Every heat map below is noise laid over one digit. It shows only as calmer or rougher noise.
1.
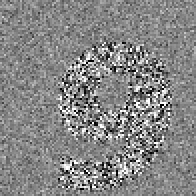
rough 9
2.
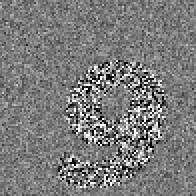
rough 9
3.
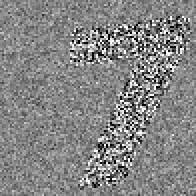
rough 7
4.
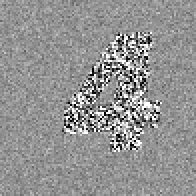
rough 4
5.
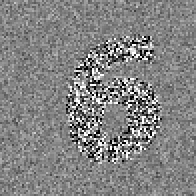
rough 6
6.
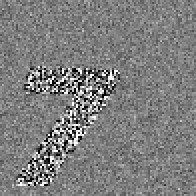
rough 7
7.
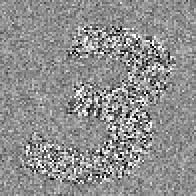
rough 3
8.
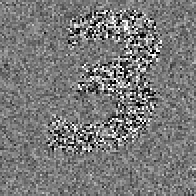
rough 3
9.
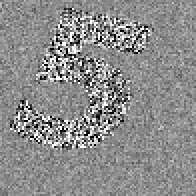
rough 5
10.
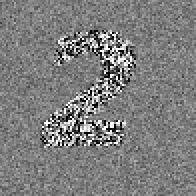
rough 2
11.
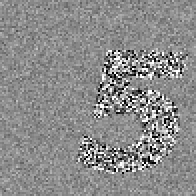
rough 5
